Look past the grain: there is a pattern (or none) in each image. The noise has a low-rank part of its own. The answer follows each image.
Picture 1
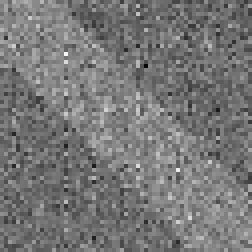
a diagonal band
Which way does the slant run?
top left to bottom right
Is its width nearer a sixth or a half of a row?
a half
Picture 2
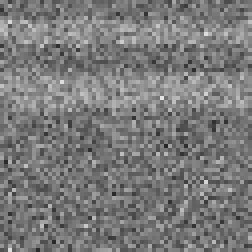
bands of rows
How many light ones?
2
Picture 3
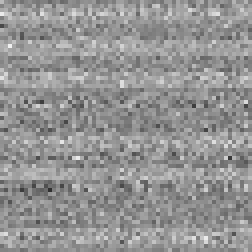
bands of rows
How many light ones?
6
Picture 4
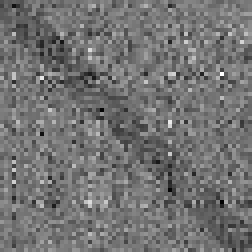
a diagonal band
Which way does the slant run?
top left to bottom right
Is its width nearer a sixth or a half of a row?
a sixth
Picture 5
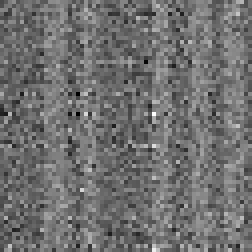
bands of columns
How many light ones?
5
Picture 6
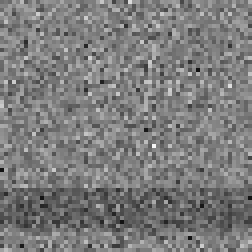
one band of rows
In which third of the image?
bottom
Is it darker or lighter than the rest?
darker
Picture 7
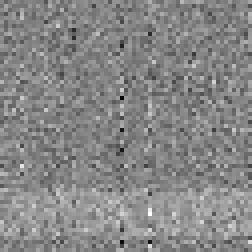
one band of rows
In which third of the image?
bottom
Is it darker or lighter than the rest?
lighter
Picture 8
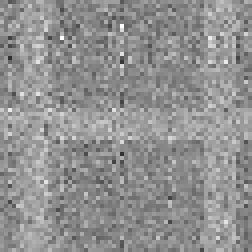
bands of rows crossing bands of columns
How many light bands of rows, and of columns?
1 and 2
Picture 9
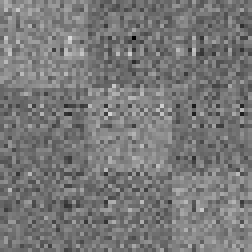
blocks along the diagonal
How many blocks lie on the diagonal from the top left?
3
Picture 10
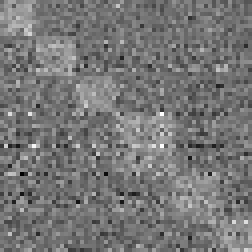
blocks along the diagonal
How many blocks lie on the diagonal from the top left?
6
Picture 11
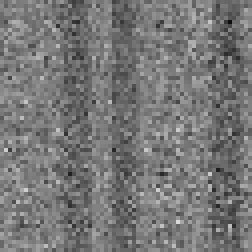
bands of columns
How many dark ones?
3
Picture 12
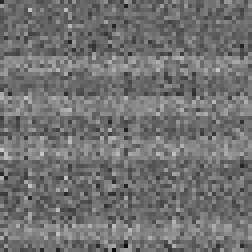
bands of rows
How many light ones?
4
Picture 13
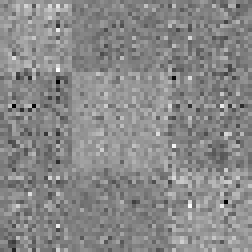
blocks along the diagonal
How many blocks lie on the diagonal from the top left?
3
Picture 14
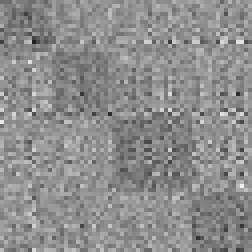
blocks along the diagonal
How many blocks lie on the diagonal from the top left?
4
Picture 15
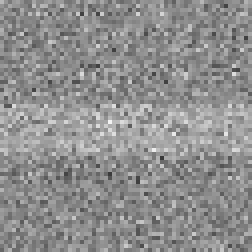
one band of rows
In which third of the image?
middle
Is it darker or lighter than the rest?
lighter
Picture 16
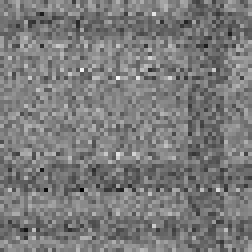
bands of rows crossing bands of columns
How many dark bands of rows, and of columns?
3 and 1
